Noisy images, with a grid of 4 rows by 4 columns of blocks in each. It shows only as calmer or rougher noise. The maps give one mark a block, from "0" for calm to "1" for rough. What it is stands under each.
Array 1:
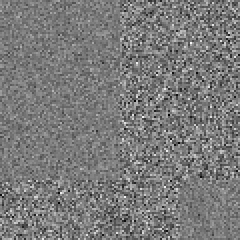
0 0 1 1
0 0 1 1
0 0 1 1
1 1 1 0
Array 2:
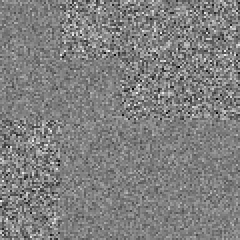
0 1 1 1
0 0 1 1
1 0 0 0
1 0 0 0
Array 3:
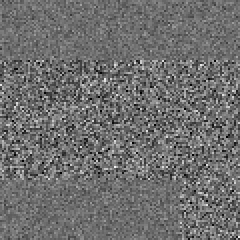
0 0 0 0
1 1 1 1
1 1 1 1
0 0 0 1
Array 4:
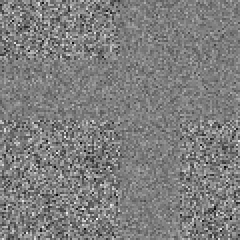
1 1 0 0
0 0 0 0
1 1 0 1
1 1 0 1
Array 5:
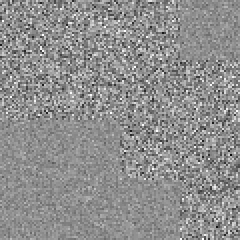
1 1 1 0
1 1 1 1
0 0 1 1
0 0 0 1
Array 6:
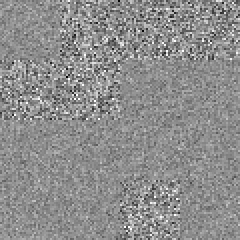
0 1 1 1
1 1 0 0
0 0 0 0
0 0 1 0
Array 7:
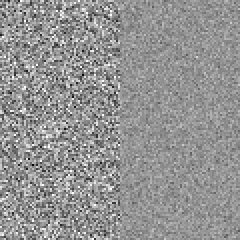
1 1 0 0
1 1 0 0
1 1 0 0
1 1 0 0
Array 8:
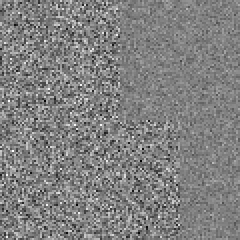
1 1 0 0
1 1 0 0
1 1 1 0
1 1 1 0
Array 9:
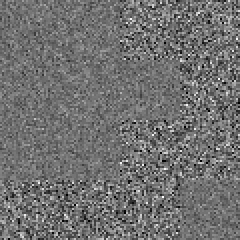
0 0 1 1
0 0 0 1
0 0 1 1
1 1 1 0
